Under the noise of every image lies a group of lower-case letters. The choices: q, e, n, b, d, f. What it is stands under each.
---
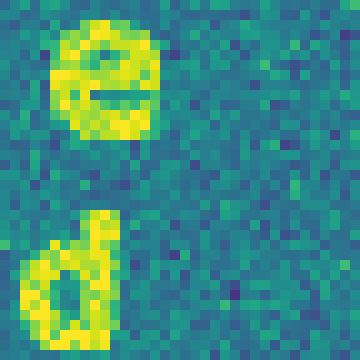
top left: light e; bottom left: light d
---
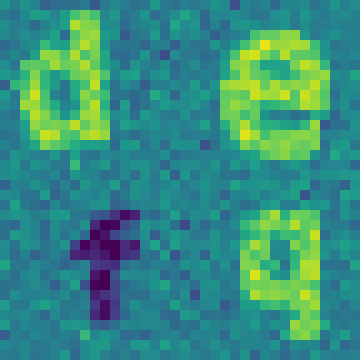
top left: light d; top right: light e; bottom left: dark f; bottom right: light q
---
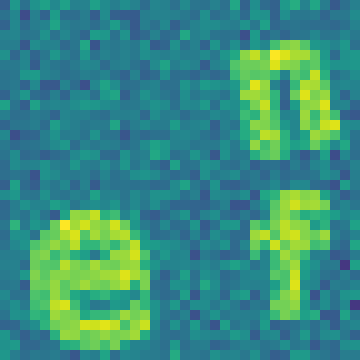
top right: light n; bottom left: light e; bottom right: light f
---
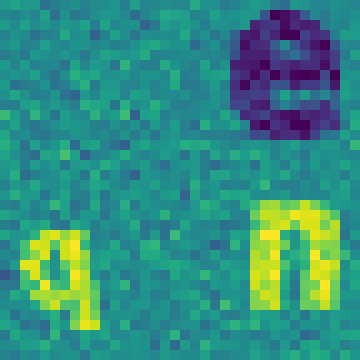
top right: dark e; bottom left: light q; bottom right: light n
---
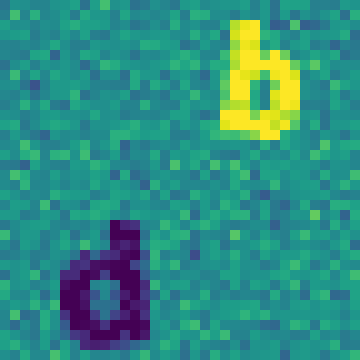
top right: light b; bottom left: dark d
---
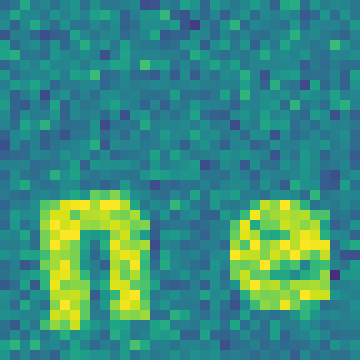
bottom left: light n; bottom right: light e
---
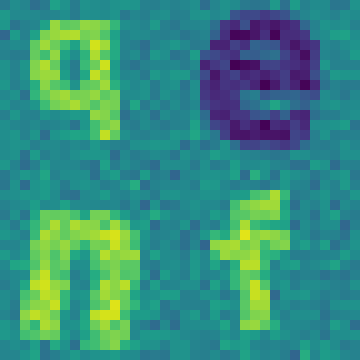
top left: light q; top right: dark e; bottom left: light n; bottom right: light f
